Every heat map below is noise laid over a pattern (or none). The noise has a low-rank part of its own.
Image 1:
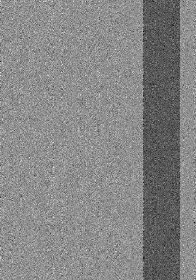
one band of columns
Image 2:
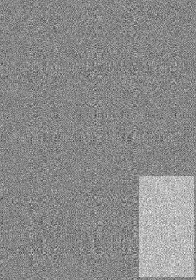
one block
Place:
bottom right
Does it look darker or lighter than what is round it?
lighter
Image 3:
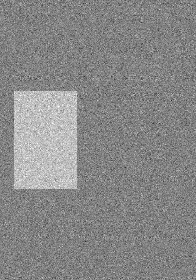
one block
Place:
middle left
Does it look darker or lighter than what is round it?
lighter
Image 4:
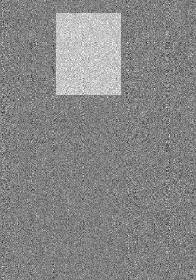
one block
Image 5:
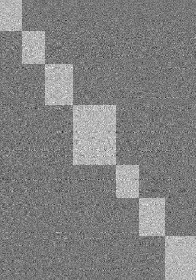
blocks along the diagonal
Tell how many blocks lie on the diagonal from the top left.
7
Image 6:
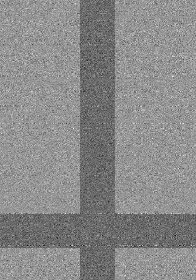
bands of rows crossing bands of columns
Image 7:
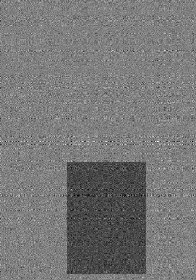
one block
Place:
bottom middle
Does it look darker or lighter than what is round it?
darker
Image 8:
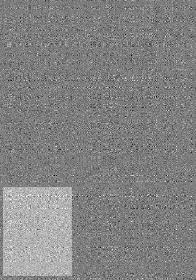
one block
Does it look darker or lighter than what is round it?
lighter
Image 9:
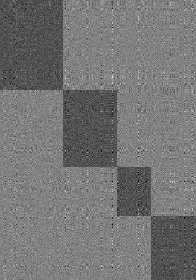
blocks along the diagonal
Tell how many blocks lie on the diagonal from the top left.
4
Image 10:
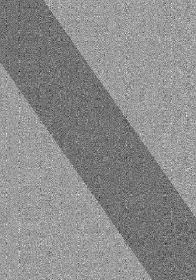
a diagonal band
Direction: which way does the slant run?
top left to bottom right
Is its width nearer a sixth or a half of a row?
a half
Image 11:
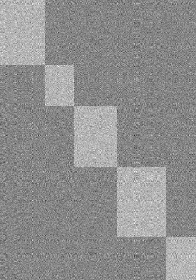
blocks along the diagonal
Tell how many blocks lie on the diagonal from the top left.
5
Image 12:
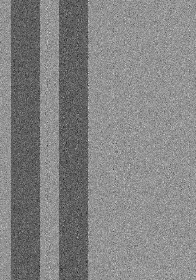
bands of columns
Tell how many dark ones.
2
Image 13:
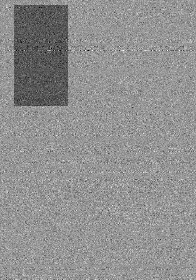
one block
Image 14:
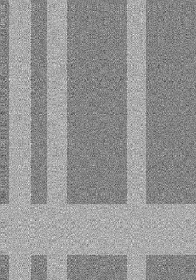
bands of rows crossing bands of columns
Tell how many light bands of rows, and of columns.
1 and 3
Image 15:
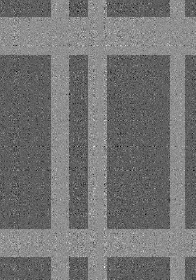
bands of rows crossing bands of columns
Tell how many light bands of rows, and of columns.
2 and 3
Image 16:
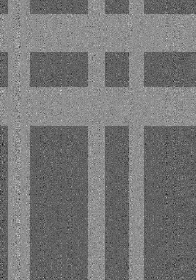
bands of rows crossing bands of columns
